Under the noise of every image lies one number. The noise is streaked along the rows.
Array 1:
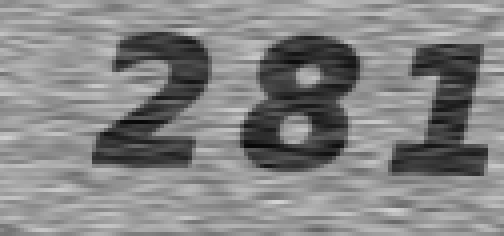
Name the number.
281
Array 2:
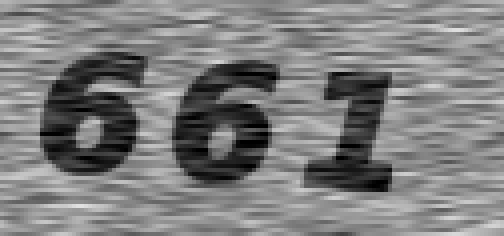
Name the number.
661
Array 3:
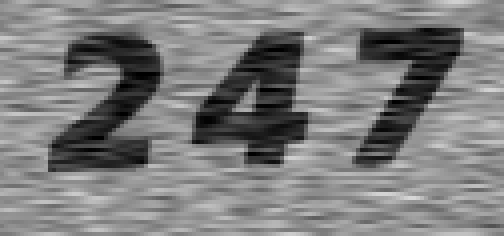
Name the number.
247
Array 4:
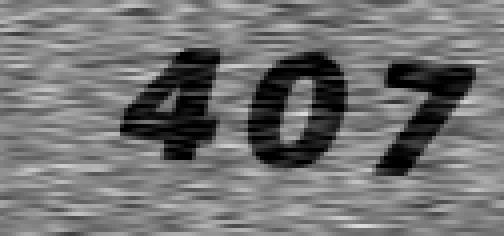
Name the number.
407
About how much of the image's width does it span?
two thirds
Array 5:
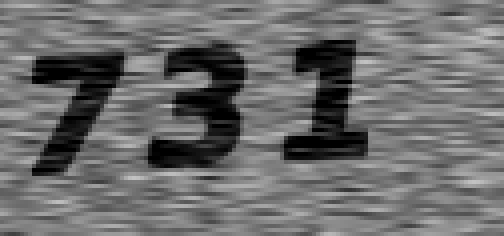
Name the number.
731
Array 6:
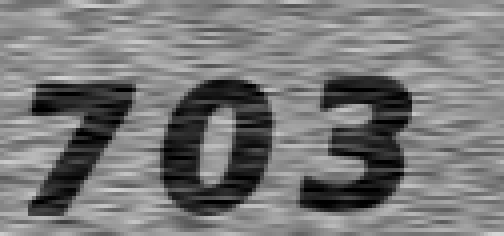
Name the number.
703
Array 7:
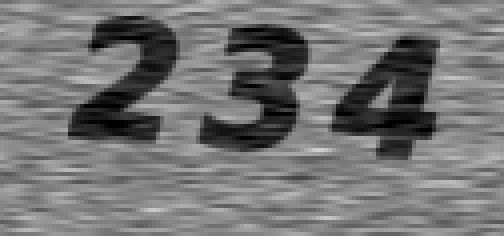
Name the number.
234
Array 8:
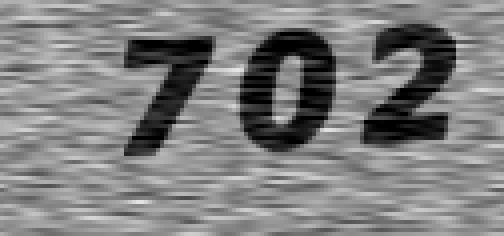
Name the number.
702
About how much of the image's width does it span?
two thirds
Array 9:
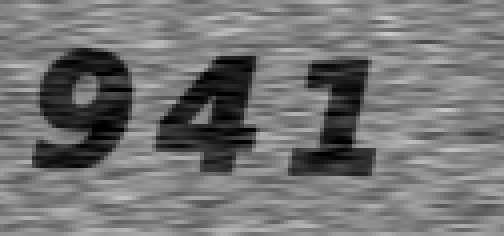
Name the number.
941
